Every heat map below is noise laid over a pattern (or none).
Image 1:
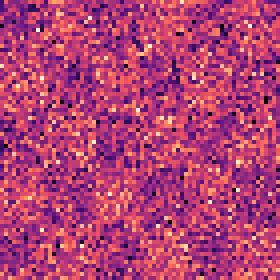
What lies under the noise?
a checkerboard
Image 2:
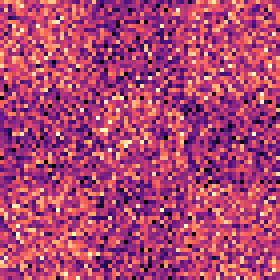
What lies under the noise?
a checkerboard
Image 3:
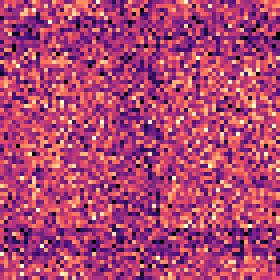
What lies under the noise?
bands of rows crossing bands of columns
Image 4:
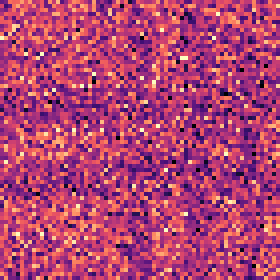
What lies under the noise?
bands of rows crossing bands of columns
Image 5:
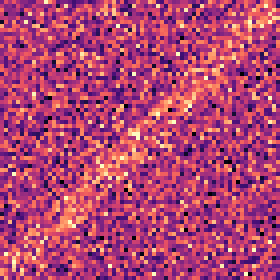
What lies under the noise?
a diagonal band
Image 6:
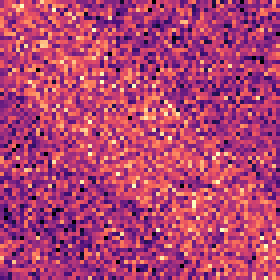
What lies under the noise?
a diagonal band
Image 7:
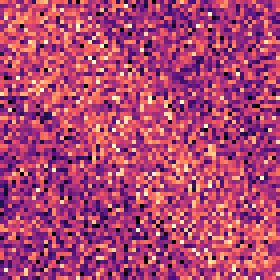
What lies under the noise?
a diagonal band
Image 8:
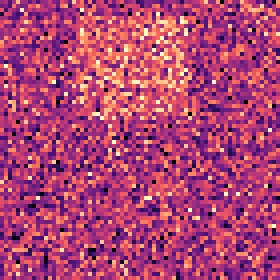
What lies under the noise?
one block
